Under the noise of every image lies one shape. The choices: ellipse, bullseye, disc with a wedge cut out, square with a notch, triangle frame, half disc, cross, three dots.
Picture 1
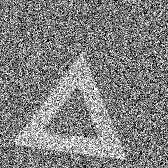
triangle frame
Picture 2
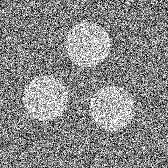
three dots
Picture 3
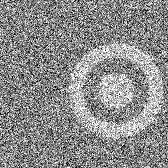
bullseye
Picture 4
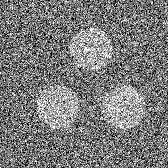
three dots
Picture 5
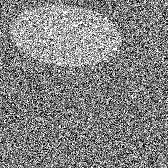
ellipse
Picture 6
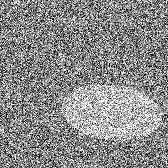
ellipse
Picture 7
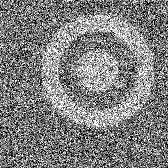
bullseye
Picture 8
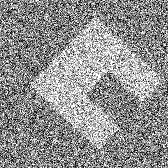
square with a notch
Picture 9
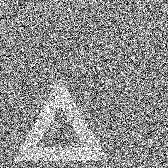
triangle frame
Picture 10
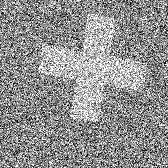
cross
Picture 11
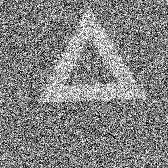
triangle frame
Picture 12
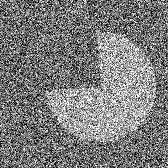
disc with a wedge cut out
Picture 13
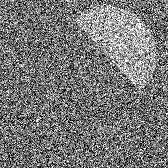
half disc
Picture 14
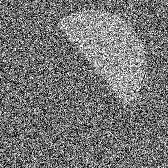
half disc
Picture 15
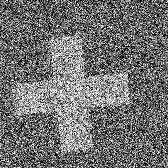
cross
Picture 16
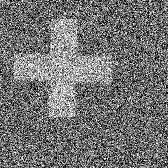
cross
